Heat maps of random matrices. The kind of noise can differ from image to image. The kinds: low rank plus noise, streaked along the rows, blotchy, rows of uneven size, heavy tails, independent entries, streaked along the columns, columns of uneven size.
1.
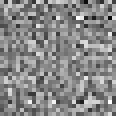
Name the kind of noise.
low rank plus noise
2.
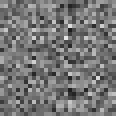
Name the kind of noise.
low rank plus noise
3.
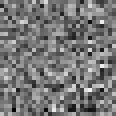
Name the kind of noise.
low rank plus noise
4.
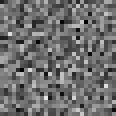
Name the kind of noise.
low rank plus noise
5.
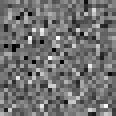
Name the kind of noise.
heavy tails
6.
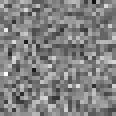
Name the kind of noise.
low rank plus noise
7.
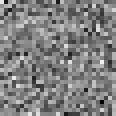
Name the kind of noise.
independent entries
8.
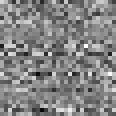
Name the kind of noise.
rows of uneven size
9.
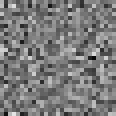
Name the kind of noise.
low rank plus noise
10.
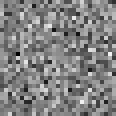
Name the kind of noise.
independent entries
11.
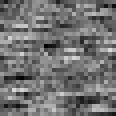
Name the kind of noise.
streaked along the rows
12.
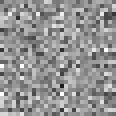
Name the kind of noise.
low rank plus noise
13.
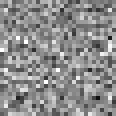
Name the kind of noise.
low rank plus noise
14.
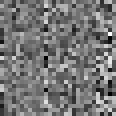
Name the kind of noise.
columns of uneven size
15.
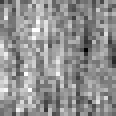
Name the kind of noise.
streaked along the columns
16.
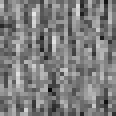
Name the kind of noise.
streaked along the columns
